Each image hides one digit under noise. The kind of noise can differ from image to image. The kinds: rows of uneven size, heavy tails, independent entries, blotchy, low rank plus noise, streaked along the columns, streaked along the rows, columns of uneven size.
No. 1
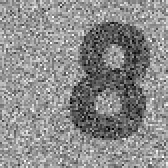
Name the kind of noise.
independent entries
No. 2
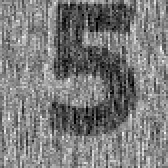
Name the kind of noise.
streaked along the columns
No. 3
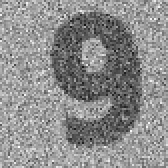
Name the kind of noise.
independent entries
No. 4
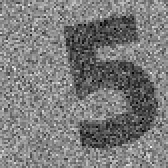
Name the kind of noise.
independent entries
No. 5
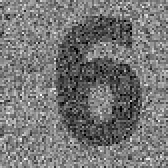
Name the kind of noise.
low rank plus noise
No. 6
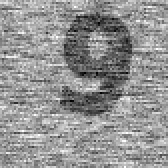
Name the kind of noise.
streaked along the rows
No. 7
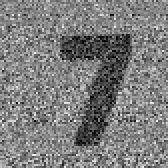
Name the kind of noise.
rows of uneven size
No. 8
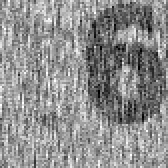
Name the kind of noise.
streaked along the columns
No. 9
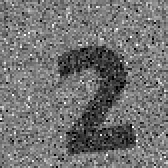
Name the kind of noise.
heavy tails
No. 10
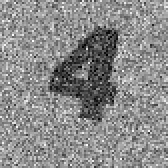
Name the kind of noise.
low rank plus noise
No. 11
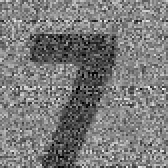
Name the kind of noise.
rows of uneven size
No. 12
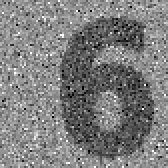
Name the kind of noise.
heavy tails
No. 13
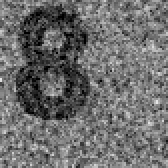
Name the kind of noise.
blotchy
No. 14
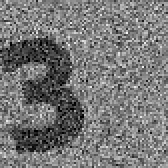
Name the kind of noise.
low rank plus noise
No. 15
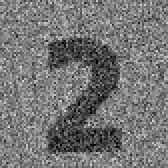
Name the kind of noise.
independent entries
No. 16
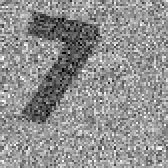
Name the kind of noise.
low rank plus noise
